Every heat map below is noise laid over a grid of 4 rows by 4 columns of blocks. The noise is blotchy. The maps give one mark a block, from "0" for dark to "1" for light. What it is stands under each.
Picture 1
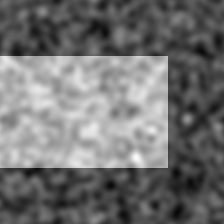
0 0 0 0
1 1 1 0
1 1 1 0
0 0 0 0
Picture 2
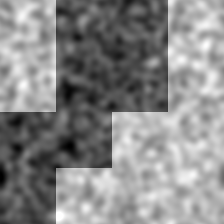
1 0 0 1
1 0 0 1
0 0 1 1
0 1 1 1
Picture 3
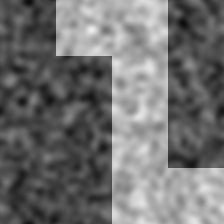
0 1 1 0
0 0 1 0
0 0 1 0
0 0 1 1
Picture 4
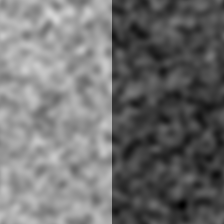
1 1 0 0
1 1 0 0
1 1 0 0
1 1 0 0
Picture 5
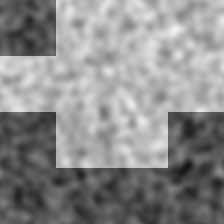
0 1 1 1
1 1 1 1
0 1 1 0
0 0 0 0
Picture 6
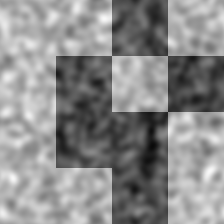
1 1 0 1
1 0 1 0
1 0 0 1
1 1 0 1
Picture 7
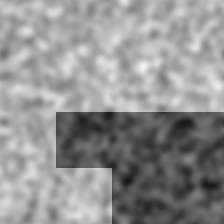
1 1 1 1
1 1 1 1
1 0 0 0
1 1 0 0
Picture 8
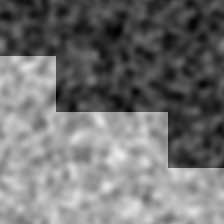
0 0 0 0
1 0 0 0
1 1 1 0
1 1 1 1
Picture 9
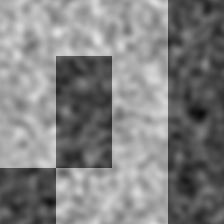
1 1 1 0
1 0 1 0
1 0 1 0
0 1 1 0
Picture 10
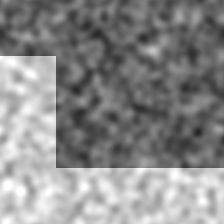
0 0 0 0
1 0 0 0
1 0 0 0
1 1 1 1
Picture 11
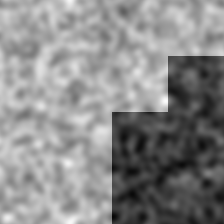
1 1 1 1
1 1 1 0
1 1 0 0
1 1 0 0
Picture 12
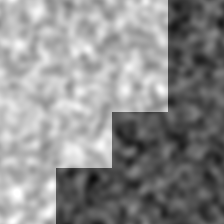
1 1 1 0
1 1 1 0
1 1 0 0
1 0 0 0
